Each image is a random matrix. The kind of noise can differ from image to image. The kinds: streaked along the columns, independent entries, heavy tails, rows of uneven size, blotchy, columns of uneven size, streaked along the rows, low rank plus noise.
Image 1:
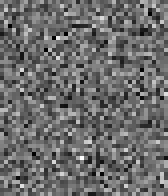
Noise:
independent entries
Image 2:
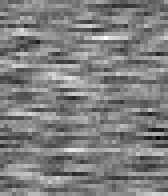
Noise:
streaked along the rows
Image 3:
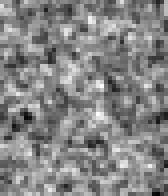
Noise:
blotchy
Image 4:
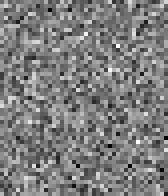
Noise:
independent entries
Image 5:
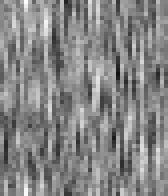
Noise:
streaked along the columns
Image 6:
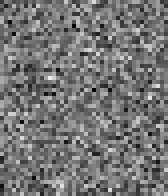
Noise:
independent entries
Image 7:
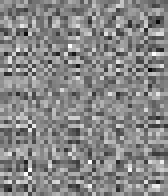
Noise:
low rank plus noise
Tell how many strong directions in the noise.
one
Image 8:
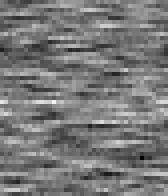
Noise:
streaked along the rows
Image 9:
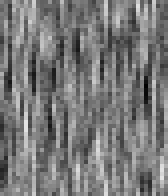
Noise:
streaked along the columns
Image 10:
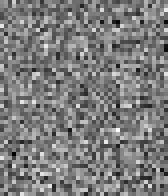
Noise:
low rank plus noise
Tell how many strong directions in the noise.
five to eight
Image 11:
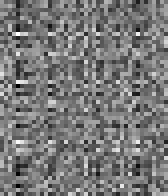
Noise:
low rank plus noise
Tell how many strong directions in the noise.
one
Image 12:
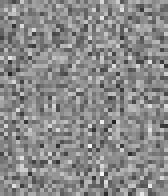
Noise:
low rank plus noise
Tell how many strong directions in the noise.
five to eight
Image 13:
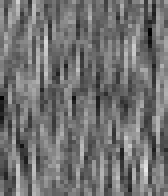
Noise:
streaked along the columns
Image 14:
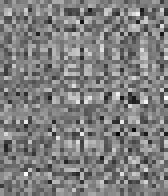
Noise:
low rank plus noise
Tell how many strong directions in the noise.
one
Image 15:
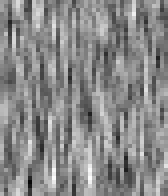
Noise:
streaked along the columns
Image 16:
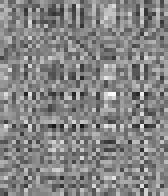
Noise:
low rank plus noise
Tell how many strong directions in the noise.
one
